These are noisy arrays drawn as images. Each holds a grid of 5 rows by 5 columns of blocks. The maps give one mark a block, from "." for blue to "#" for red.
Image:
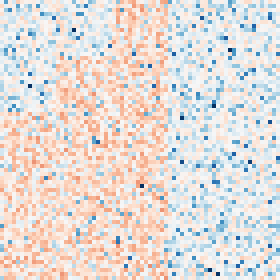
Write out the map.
. . # . .
. # # . .
# # # . .
# # # . .
# # # . .
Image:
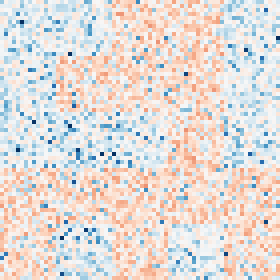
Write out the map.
. . # # .
. # # # .
. . . # .
# # # # #
# . # . #
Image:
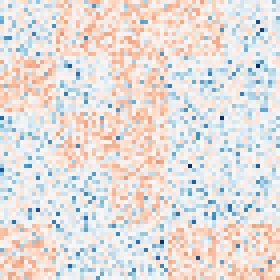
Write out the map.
. # # # .
# . # . .
. # # . .
. . # . .
# . . # #
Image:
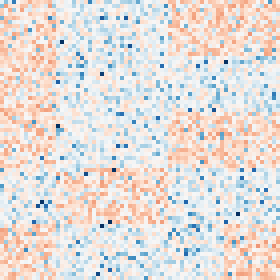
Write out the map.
# . . # #
# . . . .
# . . # #
. # # . .
# . . . #
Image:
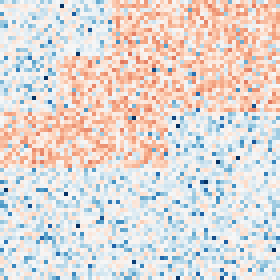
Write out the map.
. . # # #
. # # # #
# # # . .
. . . . .
. . . . .
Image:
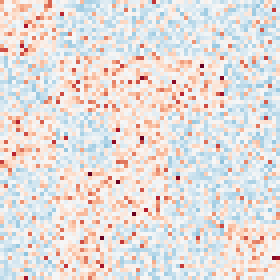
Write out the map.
# . . . .
. # # # .
# . # . .
. # # . .
. # . . #
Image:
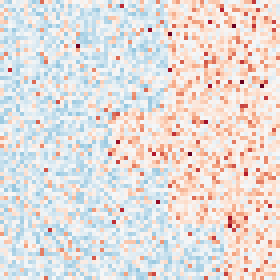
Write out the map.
. . . # #
. . . # #
. . # # #
. . . # #
. . . . #
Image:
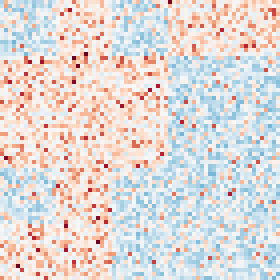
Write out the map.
. # . # #
# # # . .
# # # . .
. # . . .
# # . . .
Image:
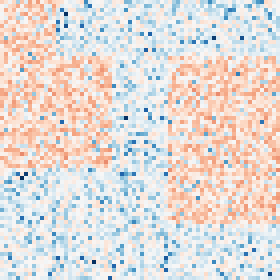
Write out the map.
# . . . .
# # . # #
# # . # #
. . . # #
. . . . .
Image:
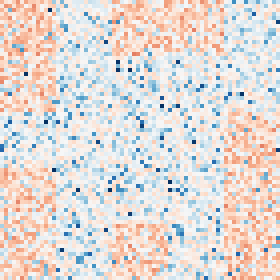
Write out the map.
# . # # .
# . . . .
. . . . #
# . . . #
# . # . #
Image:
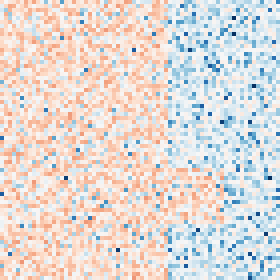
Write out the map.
# # # . .
# # # . .
# # # . .
# # # # .
# # # . .
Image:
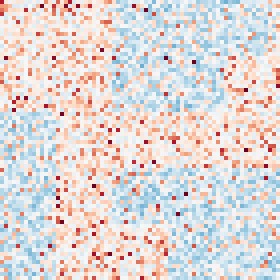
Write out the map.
# # . . .
# # . . #
. # # # #
. # . . .
. # # . .
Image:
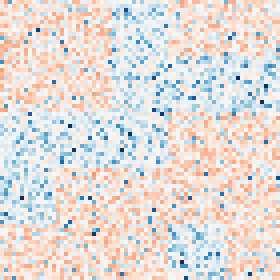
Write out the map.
# # . # #
# # . . .
. . . # #
. # # # #
# # # . #
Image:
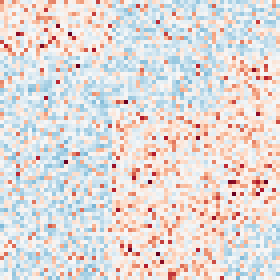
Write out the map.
# # . . .
. . . . #
. . # # #
. . # # #
. . # # .
